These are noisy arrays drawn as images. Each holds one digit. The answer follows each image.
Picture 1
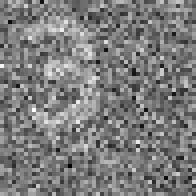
3
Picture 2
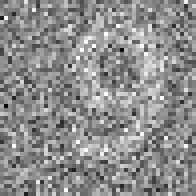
9
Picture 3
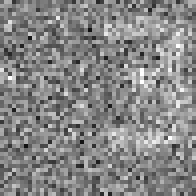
3
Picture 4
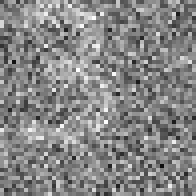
3
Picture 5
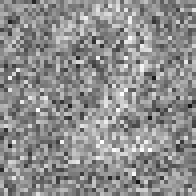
2
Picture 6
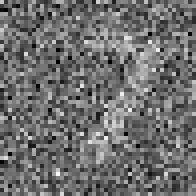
7
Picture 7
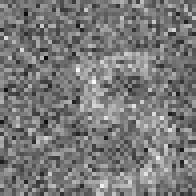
5
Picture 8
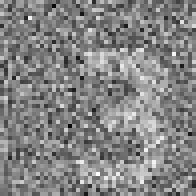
3
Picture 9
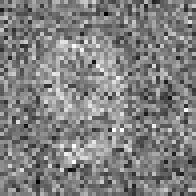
9
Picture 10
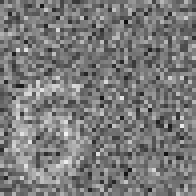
6
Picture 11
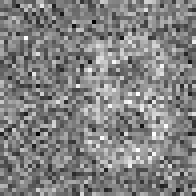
8
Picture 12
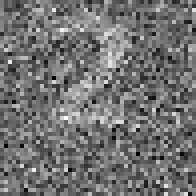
2
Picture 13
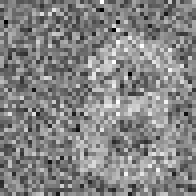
8
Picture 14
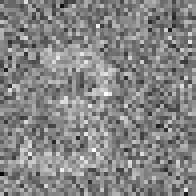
3
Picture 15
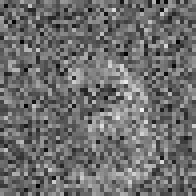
3
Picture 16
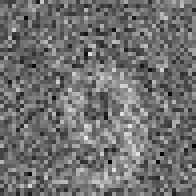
9
